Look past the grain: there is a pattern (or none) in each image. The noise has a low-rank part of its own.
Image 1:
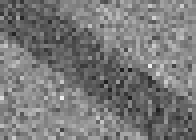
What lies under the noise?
a diagonal band
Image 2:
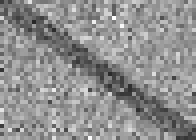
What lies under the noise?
a diagonal band
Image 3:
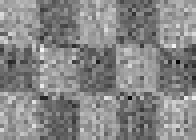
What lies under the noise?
a checkerboard
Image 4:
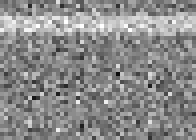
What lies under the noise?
one band of rows
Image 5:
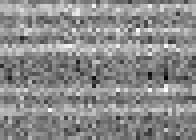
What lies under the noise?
bands of rows
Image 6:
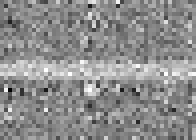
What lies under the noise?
one band of rows
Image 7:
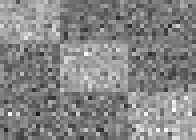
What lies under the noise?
blocks along the diagonal
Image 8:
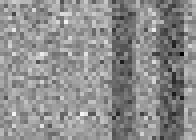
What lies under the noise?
bands of columns
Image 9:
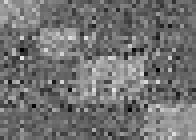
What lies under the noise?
blocks along the diagonal
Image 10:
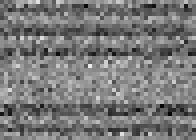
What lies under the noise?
bands of rows
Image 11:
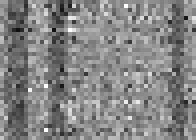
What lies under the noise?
bands of columns
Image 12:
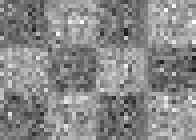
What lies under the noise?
a checkerboard
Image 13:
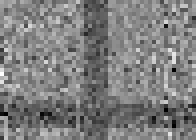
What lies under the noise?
bands of rows crossing bands of columns
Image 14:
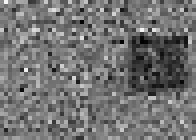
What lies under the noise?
one block
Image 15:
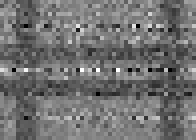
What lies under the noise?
bands of rows crossing bands of columns
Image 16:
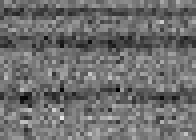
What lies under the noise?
bands of rows
